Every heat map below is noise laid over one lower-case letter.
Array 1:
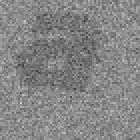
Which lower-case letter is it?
a
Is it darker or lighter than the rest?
darker
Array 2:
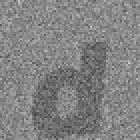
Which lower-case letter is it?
d
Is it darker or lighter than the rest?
darker
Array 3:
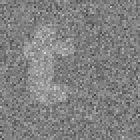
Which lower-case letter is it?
t
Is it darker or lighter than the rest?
lighter
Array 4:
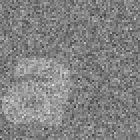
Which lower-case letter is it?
a
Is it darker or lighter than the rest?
lighter
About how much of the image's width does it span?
half
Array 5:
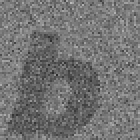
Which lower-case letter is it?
b
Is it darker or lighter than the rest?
darker
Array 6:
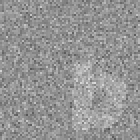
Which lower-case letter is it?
b
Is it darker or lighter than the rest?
lighter
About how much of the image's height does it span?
half
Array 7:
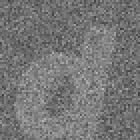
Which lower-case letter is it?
d
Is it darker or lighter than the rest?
lighter
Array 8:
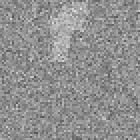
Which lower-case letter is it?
f
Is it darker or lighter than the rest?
lighter
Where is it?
top middle
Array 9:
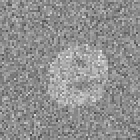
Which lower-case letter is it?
e
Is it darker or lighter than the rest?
lighter
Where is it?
centre
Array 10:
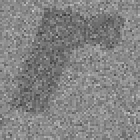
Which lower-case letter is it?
r
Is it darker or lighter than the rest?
darker
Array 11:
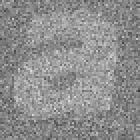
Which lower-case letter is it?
a
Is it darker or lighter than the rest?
lighter
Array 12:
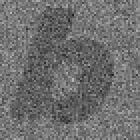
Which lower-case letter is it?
b
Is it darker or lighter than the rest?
darker
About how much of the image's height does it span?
nearly all
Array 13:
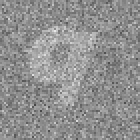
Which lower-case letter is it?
q
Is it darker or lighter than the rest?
lighter
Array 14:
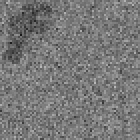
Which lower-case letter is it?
f
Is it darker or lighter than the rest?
darker
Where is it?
top left
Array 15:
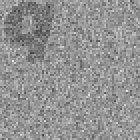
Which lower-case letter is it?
q
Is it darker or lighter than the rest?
darker
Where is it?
top left
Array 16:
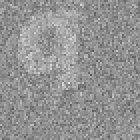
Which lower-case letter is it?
q
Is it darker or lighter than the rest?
lighter
